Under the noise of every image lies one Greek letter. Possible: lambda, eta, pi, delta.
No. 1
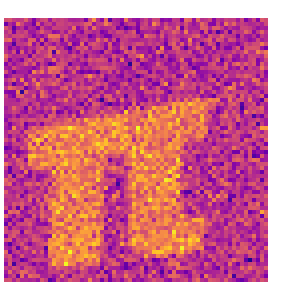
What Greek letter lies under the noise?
pi
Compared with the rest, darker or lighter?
lighter
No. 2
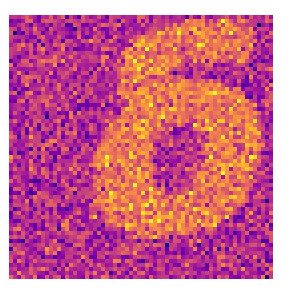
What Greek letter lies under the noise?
delta
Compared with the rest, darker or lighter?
lighter
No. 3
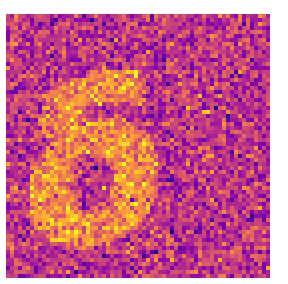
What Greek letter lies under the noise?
delta
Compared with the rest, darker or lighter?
lighter
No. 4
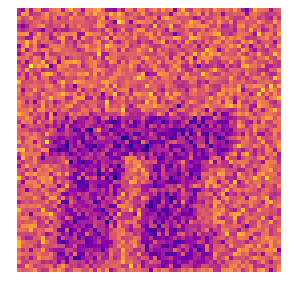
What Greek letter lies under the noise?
pi
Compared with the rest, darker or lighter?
darker
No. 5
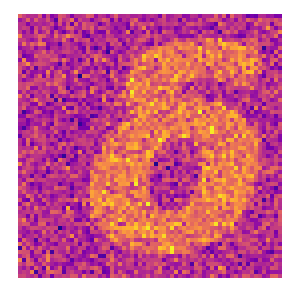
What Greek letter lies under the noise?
delta
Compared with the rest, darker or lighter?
lighter
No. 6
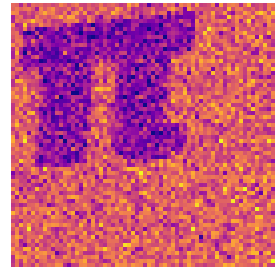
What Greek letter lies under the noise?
pi
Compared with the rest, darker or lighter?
darker
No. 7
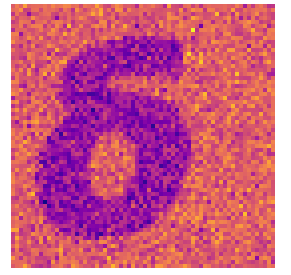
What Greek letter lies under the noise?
delta
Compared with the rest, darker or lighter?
darker
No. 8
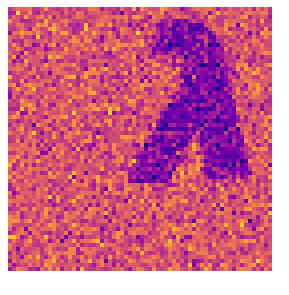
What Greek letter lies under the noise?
lambda
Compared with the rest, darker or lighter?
darker
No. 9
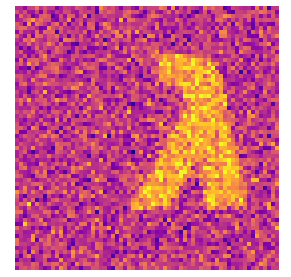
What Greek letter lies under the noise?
lambda
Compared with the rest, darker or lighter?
lighter
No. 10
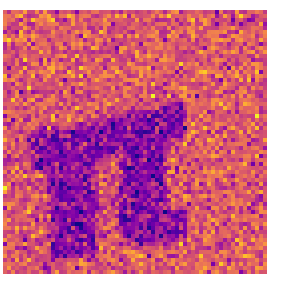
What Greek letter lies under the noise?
pi
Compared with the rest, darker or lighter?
darker
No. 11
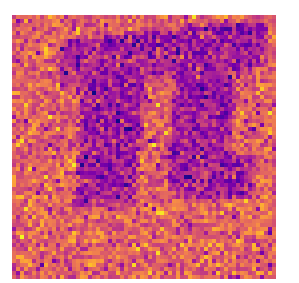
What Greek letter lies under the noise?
pi
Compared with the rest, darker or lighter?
darker
